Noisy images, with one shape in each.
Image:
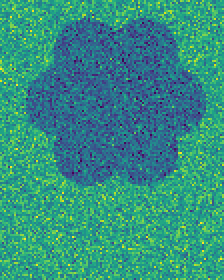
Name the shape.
flower
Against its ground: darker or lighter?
darker
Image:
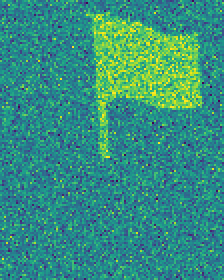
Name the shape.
flag
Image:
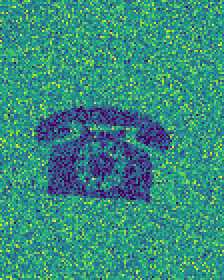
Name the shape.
telephone
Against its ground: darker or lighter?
darker
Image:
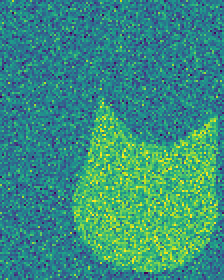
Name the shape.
cat's head
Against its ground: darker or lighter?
lighter
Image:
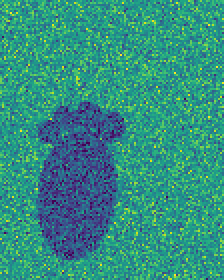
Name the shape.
footprint
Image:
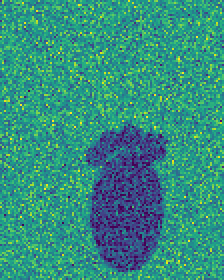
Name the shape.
footprint
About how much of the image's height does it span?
half
